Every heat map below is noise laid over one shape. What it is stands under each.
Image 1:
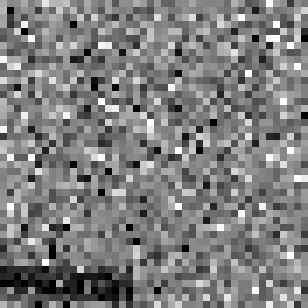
dark bar, bottom left
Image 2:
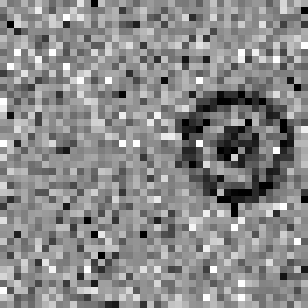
dark bullseye, middle right
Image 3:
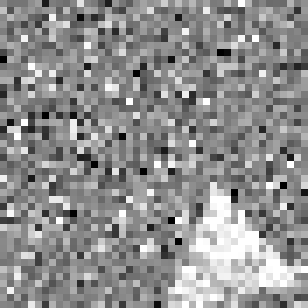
light triangle, bottom right
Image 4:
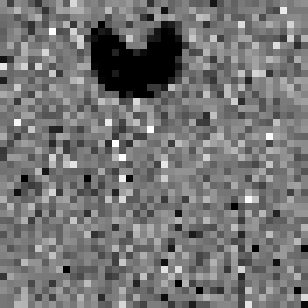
dark disc with a wedge cut out, top middle
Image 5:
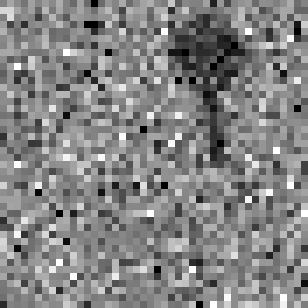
dark lollipop
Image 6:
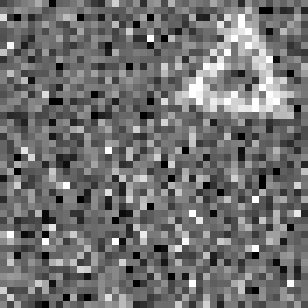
light triangle frame, top right
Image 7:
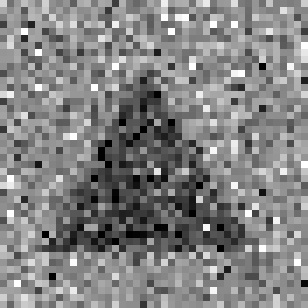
dark triangle
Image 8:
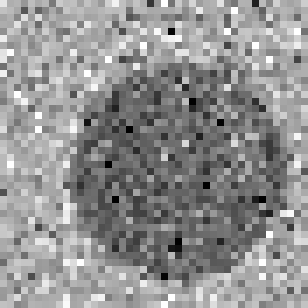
dark disc
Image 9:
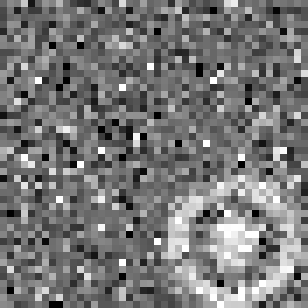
light bullseye, bottom right
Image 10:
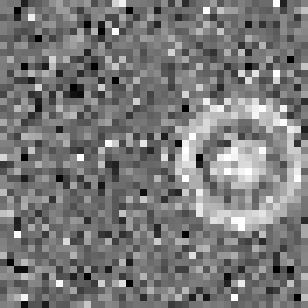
light bullseye, middle right
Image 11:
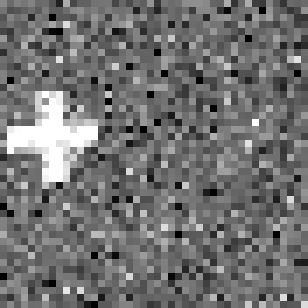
light cross, middle left
